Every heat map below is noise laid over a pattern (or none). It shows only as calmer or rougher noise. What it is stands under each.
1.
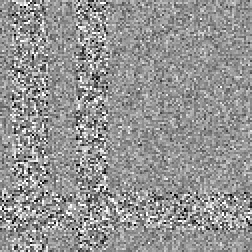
bands of rows crossing bands of columns
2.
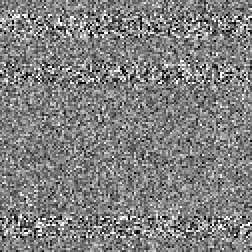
bands of rows
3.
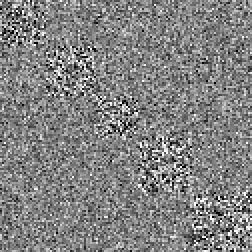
blocks along the diagonal
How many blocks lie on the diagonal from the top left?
5
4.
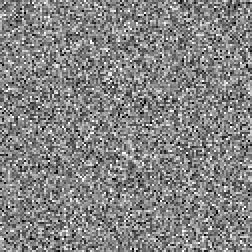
only noise
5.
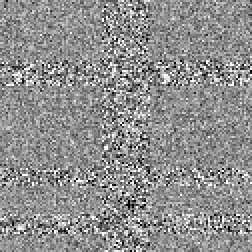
bands of rows crossing bands of columns
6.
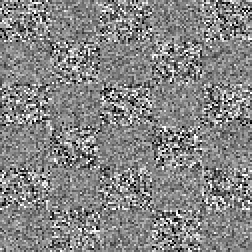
a checkerboard
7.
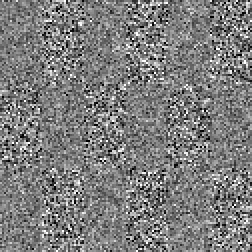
a checkerboard
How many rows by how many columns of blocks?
3 by 6
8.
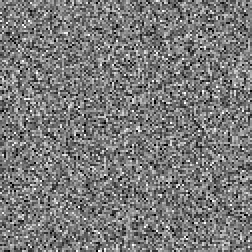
only noise
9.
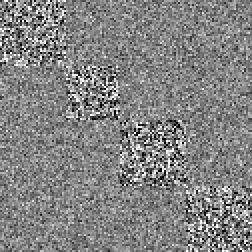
blocks along the diagonal
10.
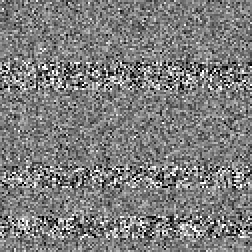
bands of rows
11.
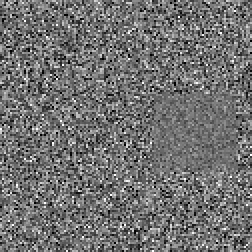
one block
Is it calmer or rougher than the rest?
calmer
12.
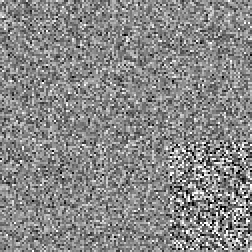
one block
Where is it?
bottom right
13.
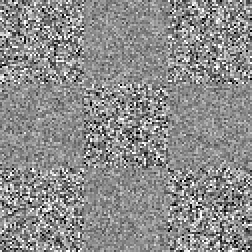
a checkerboard
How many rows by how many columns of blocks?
3 by 3
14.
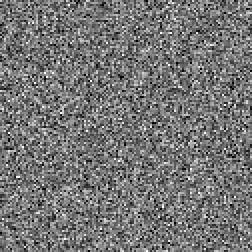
only noise
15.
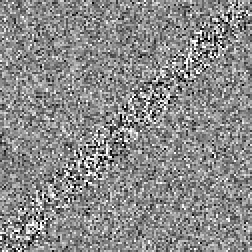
a diagonal band
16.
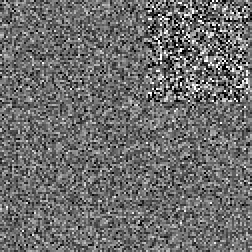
one block
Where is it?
top right
